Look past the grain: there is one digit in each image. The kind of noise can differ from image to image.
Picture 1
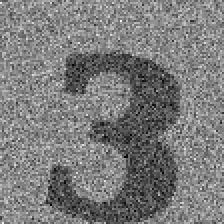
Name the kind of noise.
independent entries
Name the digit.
3
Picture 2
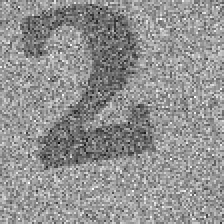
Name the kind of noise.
independent entries
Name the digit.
2
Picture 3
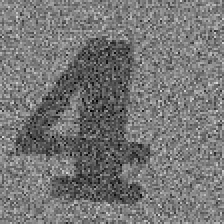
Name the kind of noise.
low rank plus noise
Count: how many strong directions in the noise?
five to eight
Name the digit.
4
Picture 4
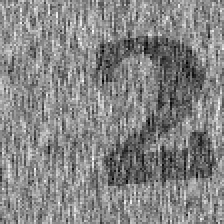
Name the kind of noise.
streaked along the columns
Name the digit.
2
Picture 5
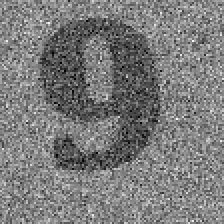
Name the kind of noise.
independent entries
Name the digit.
9
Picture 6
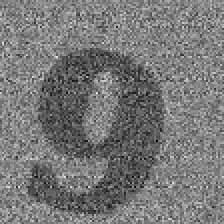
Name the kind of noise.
rows of uneven size
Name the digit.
9
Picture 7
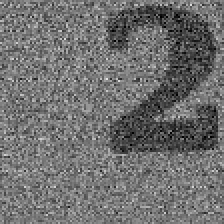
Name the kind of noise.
rows of uneven size
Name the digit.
2
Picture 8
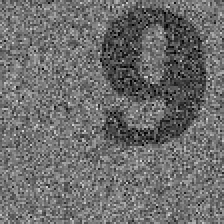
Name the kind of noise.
independent entries
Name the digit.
9
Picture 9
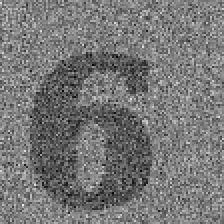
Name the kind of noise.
low rank plus noise
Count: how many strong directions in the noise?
five to eight
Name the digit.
6
